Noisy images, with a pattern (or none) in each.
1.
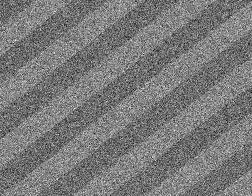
diagonal stripes
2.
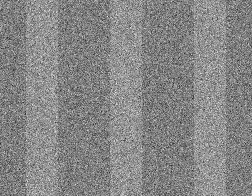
vertical stripes
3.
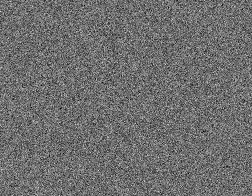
only noise
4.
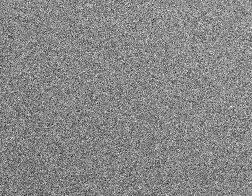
a smooth slope
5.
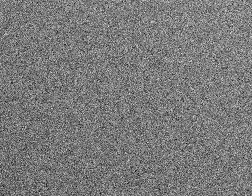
a smooth slope
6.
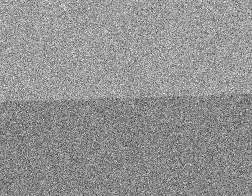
a sharp edge
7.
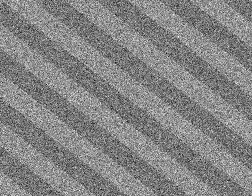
diagonal stripes
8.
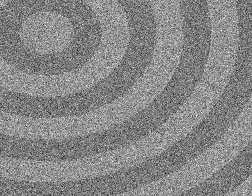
rings round one point
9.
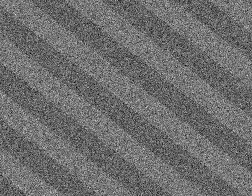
diagonal stripes
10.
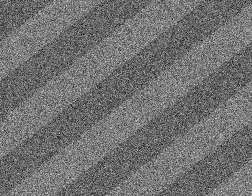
diagonal stripes
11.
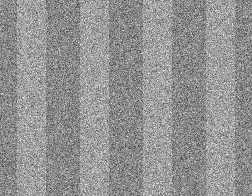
vertical stripes
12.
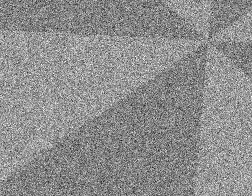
spokes from one point
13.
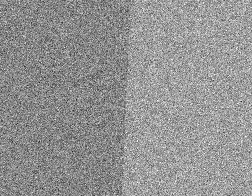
a sharp edge
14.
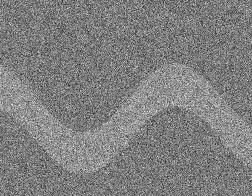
a wavy band
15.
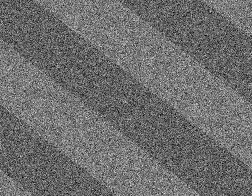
diagonal stripes
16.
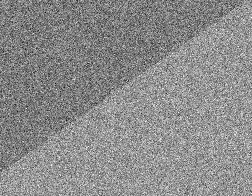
a sharp edge
